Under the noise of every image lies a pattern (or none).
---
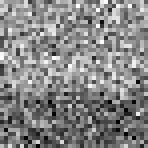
a sharp edge
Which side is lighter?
top
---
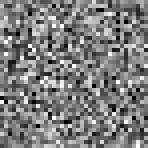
only noise
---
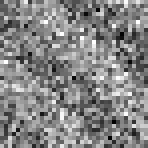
diagonal stripes
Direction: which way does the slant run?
top left to bottom right
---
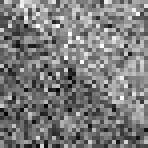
a sharp edge
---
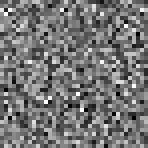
only noise
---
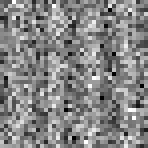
vertical stripes
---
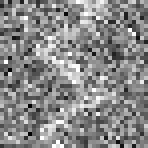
a wavy band
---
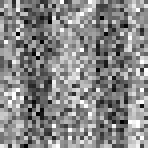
vertical stripes
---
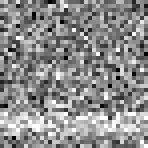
one horizontal stripe
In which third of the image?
bottom
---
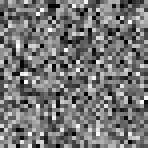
only noise
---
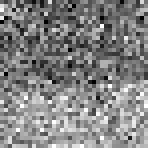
a sharp edge
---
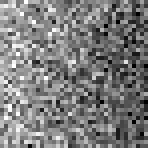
a smooth slope
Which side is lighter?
left
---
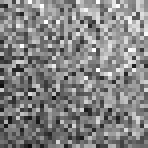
a smooth slope
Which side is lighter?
top right
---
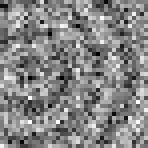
rings round one point
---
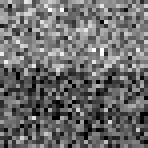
a sharp edge
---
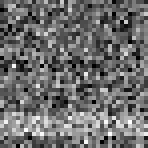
one horizontal stripe
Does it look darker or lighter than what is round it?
lighter
